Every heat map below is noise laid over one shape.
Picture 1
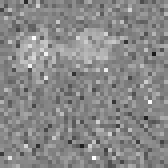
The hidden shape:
dumbbell
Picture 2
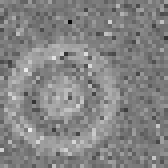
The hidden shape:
bullseye
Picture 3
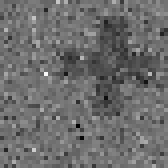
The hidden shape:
cross
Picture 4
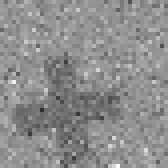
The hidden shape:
cross
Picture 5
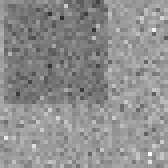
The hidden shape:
square
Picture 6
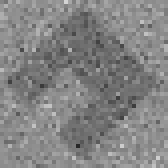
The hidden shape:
square with a notch
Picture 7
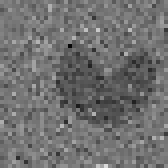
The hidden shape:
disc with a wedge cut out
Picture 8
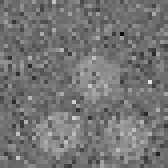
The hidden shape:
three dots
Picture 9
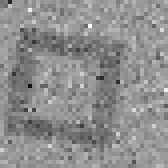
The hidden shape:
square frame
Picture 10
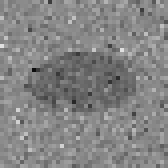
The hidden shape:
ellipse
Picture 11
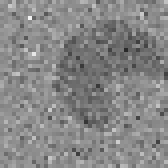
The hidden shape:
disc with a wedge cut out
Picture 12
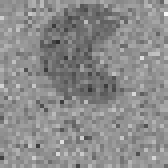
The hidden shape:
disc with a wedge cut out
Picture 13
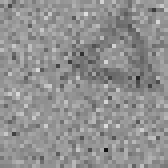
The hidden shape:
triangle frame
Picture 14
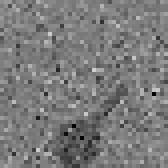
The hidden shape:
lollipop
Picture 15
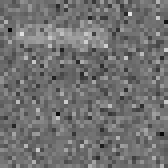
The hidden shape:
bar
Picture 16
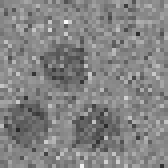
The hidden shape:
three dots
